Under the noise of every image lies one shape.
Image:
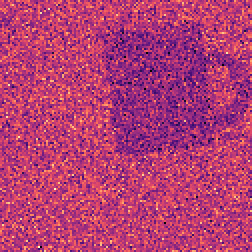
cup
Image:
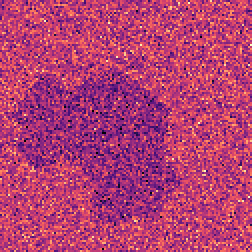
car
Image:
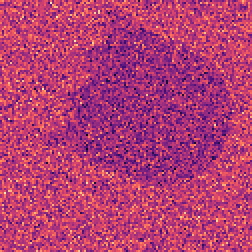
ghost
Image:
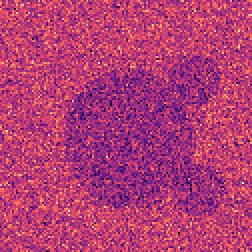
bear's head
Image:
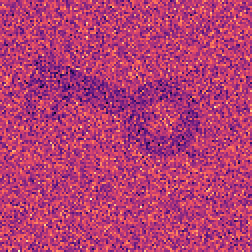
key
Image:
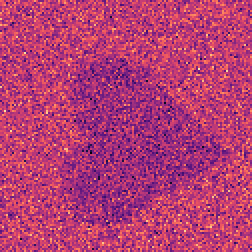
heart
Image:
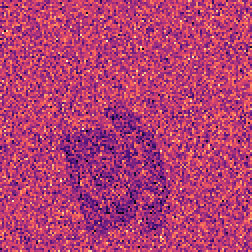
telephone
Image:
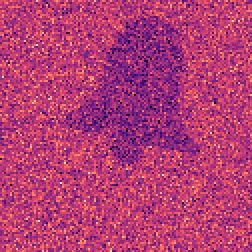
bell
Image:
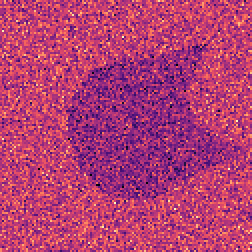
cat's head
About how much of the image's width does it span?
two thirds
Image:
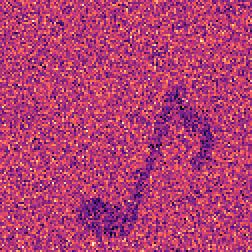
musical note
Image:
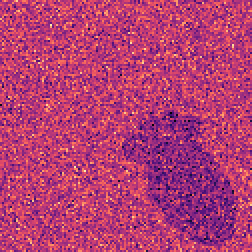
footprint
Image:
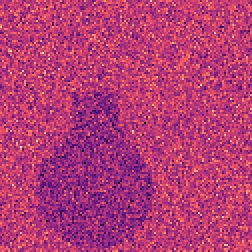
light bulb
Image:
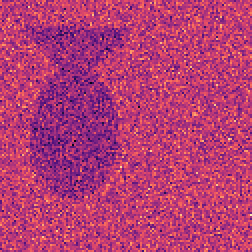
fish
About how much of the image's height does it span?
two thirds
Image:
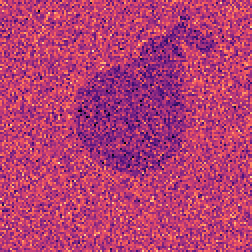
pear
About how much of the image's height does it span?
two thirds
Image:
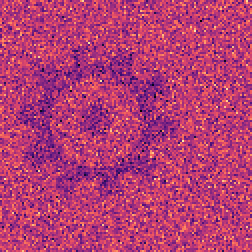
gear
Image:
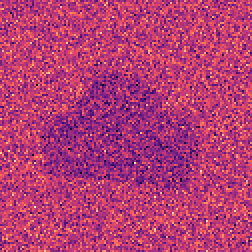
cloud
